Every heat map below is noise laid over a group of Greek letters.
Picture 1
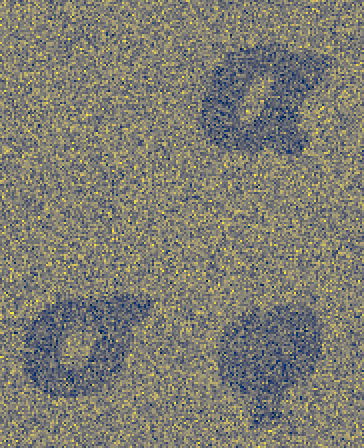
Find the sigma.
bottom left
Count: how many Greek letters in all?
3
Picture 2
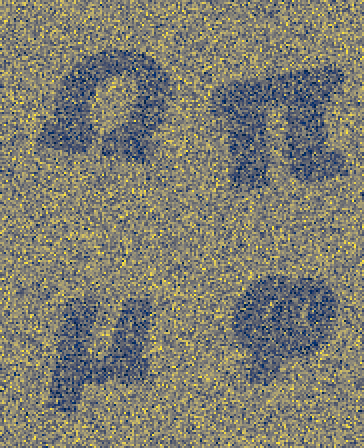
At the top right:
pi
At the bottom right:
phi
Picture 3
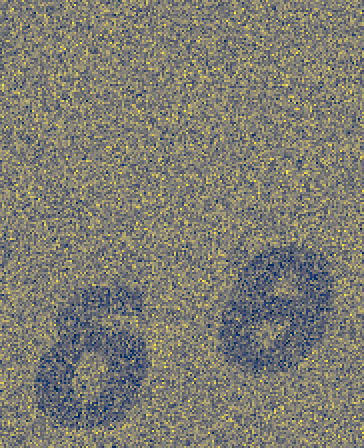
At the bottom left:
delta
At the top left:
nothing
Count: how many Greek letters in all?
2
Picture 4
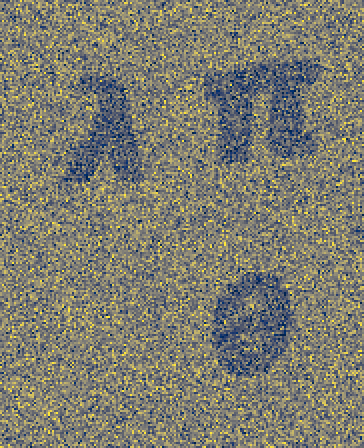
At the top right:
pi
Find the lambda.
top left
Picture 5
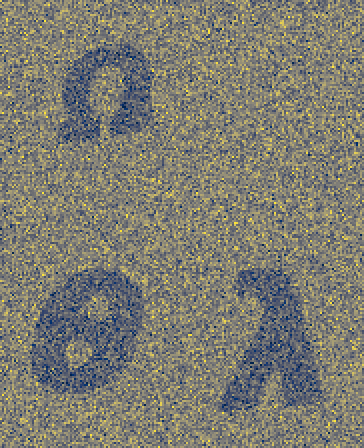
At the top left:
omega
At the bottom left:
theta
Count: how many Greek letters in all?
3
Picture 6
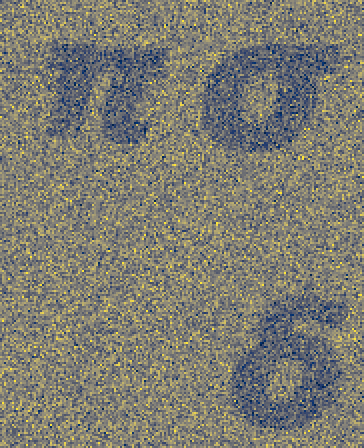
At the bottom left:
nothing
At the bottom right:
delta
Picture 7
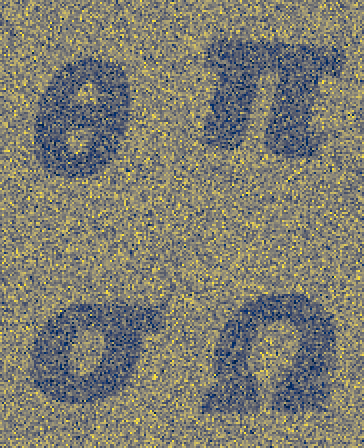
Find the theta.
top left
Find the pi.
top right
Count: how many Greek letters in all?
4
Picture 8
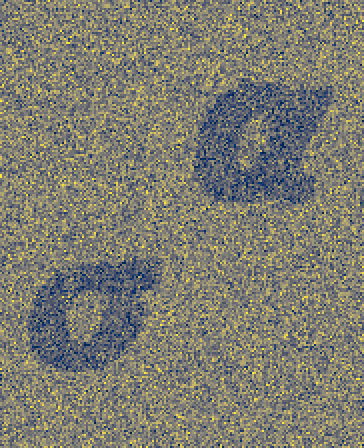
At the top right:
alpha
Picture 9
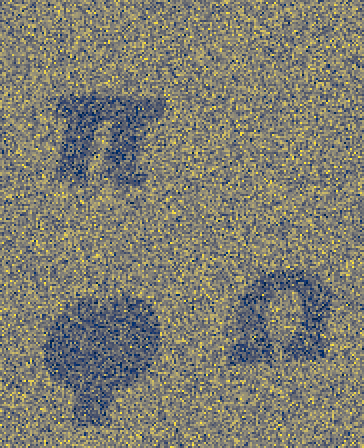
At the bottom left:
phi
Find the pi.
top left
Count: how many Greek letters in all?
3
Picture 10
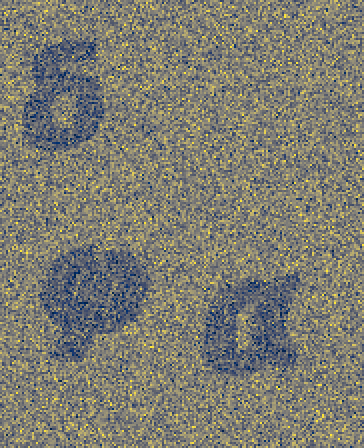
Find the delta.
top left
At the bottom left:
phi
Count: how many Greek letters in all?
3
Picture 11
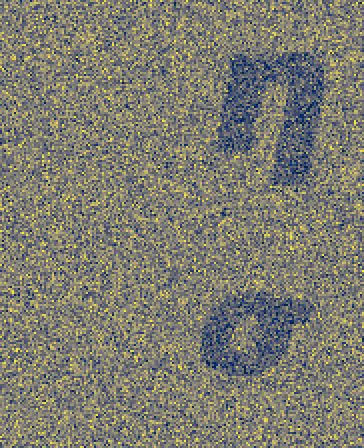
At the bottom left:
nothing
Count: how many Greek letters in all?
2
